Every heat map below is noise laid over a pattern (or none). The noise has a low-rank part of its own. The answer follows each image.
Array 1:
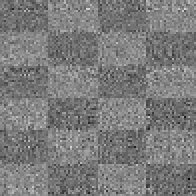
a checkerboard
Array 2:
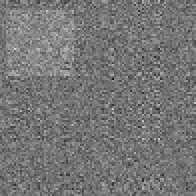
one block
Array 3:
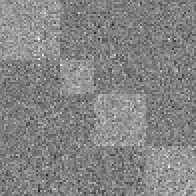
blocks along the diagonal
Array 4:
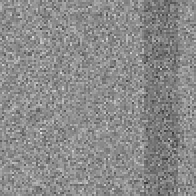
one band of columns
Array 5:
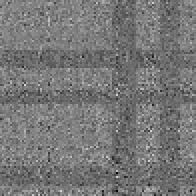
bands of rows crossing bands of columns
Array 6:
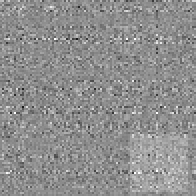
one block
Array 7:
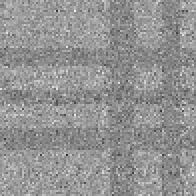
bands of rows crossing bands of columns
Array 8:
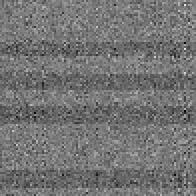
bands of rows
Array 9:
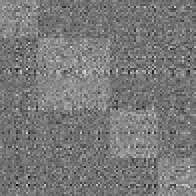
blocks along the diagonal
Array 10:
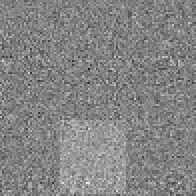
one block
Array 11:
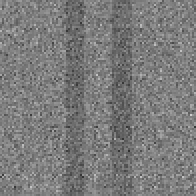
bands of columns
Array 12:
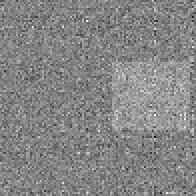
one block
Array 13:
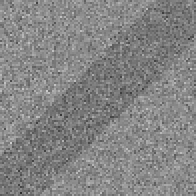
a diagonal band
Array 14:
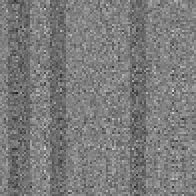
bands of columns
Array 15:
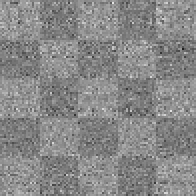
a checkerboard
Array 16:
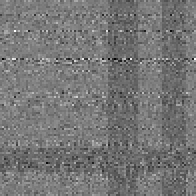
bands of rows crossing bands of columns
